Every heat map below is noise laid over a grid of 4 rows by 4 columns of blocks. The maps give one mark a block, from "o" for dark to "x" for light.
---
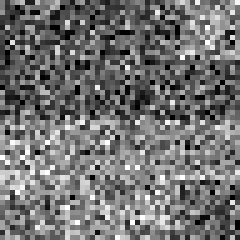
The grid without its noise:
ooox
oooo
xxxx
xxxo
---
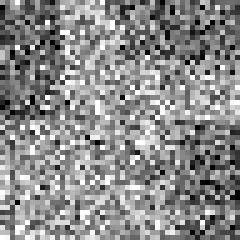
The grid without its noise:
oxoo
oxxx
xxxo
xxxo
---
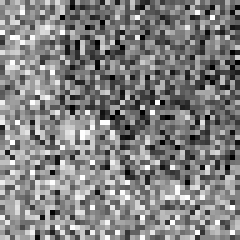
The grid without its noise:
xooo
xooo
xxoo
xxxx
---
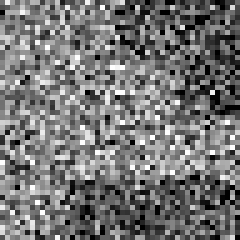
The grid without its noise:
xxoo
xxxo
xxxx
xooo
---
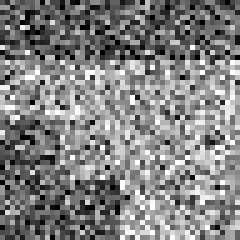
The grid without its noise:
oooo
xxxx
oxxx
ooxx
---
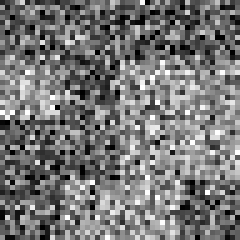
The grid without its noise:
oooo
xoxx
ooxx
oxxo
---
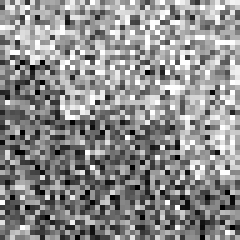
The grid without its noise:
xxxx
oxxx
ooox
oooo
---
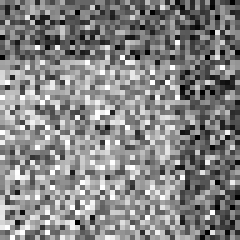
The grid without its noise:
oooo
xxxo
xxxo
xxxo
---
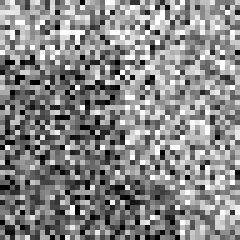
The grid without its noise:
xxxx
ooxx
ooxx
ooox
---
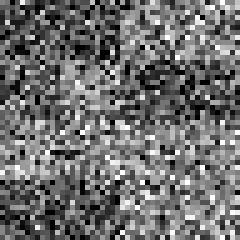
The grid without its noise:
ooxx
oxoo
xxxx
ooxx
